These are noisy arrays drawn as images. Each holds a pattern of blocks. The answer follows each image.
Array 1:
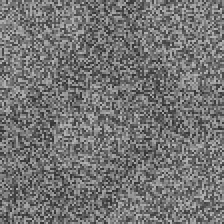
mirrored about the diagonal from the bottom left
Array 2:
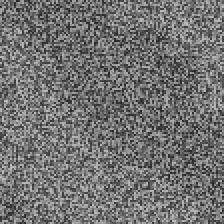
mirrored about the diagonal from the bottom left
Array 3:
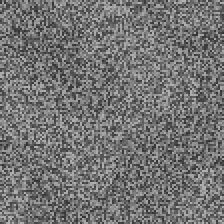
mirrored about the diagonal from the top left
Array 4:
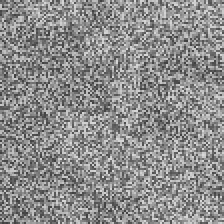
no symmetry
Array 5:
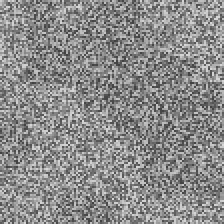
mirrored about the diagonal from the bottom left
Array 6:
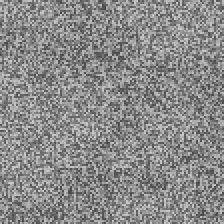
no symmetry
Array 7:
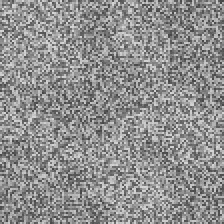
mirrored about the diagonal from the top left
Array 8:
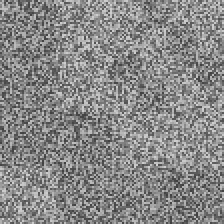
mirrored about the diagonal from the bottom left
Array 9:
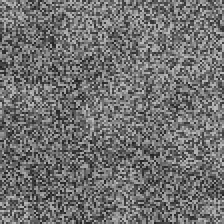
mirrored about the diagonal from the bottom left
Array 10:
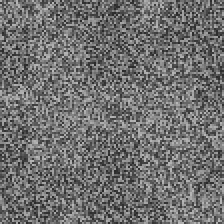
the same after a half turn
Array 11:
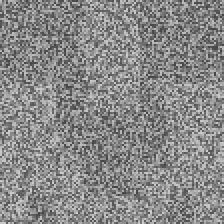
left and right mirror each other
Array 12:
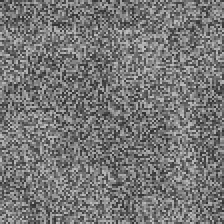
mirrored about the diagonal from the bottom left
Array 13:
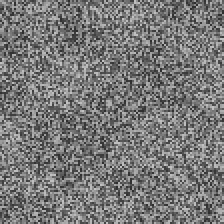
the same after a half turn
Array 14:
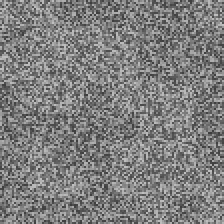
mirrored about the diagonal from the bottom left
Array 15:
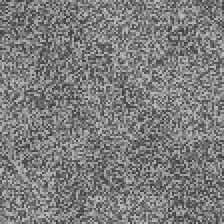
mirrored about the diagonal from the bottom left
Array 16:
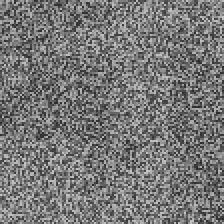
no symmetry
